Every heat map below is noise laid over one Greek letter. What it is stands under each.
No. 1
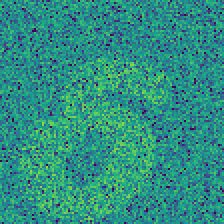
delta
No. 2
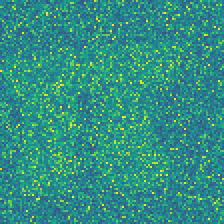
pi
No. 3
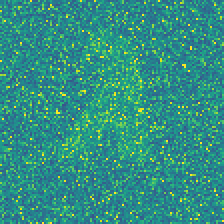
lambda
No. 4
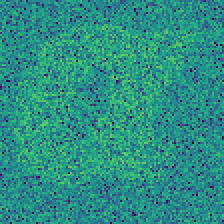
alpha
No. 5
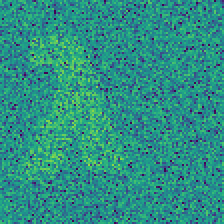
lambda
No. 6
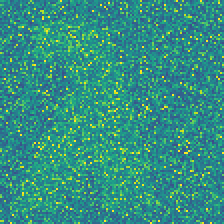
lambda
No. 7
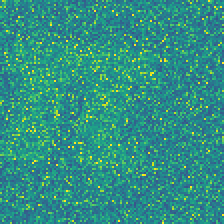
pi
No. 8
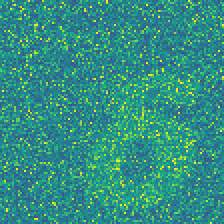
delta
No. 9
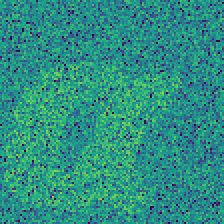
alpha
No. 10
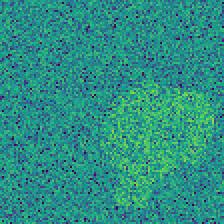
phi
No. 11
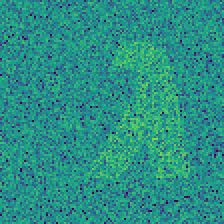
lambda
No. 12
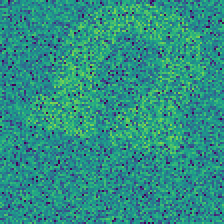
omega
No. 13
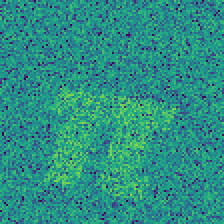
pi
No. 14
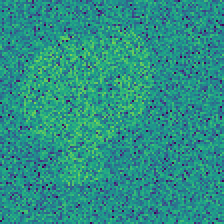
phi
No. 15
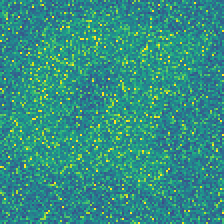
alpha
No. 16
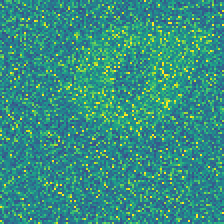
sigma
